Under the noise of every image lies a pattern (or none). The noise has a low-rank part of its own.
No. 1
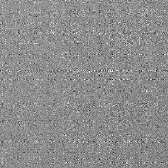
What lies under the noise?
a smooth slope
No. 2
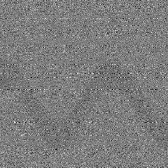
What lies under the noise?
a wavy band
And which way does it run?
left to right
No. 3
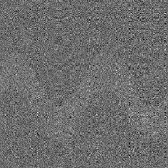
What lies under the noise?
a wavy band
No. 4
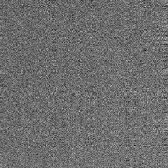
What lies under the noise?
a smooth slope
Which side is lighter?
bottom right
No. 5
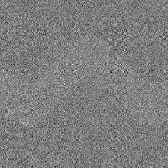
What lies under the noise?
a wavy band
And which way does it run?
left to right
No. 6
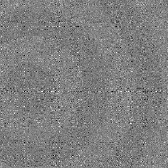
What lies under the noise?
rings round one point
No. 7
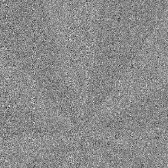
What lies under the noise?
spokes from one point
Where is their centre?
bottom middle
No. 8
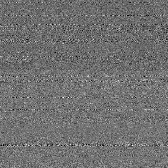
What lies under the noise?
a sharp edge
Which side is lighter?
bottom
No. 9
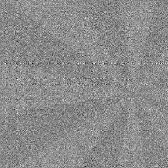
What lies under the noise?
spokes from one point
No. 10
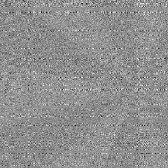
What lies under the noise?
spokes from one point
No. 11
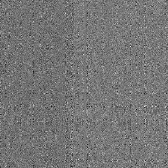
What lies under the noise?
a sharp edge
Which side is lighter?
right
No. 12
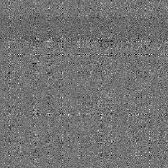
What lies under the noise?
one horizontal stripe
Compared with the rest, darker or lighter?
darker
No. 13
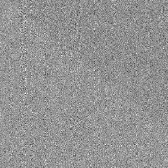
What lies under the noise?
a sharp edge
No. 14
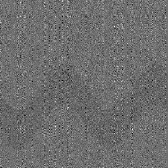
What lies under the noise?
a wavy band
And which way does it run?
left to right
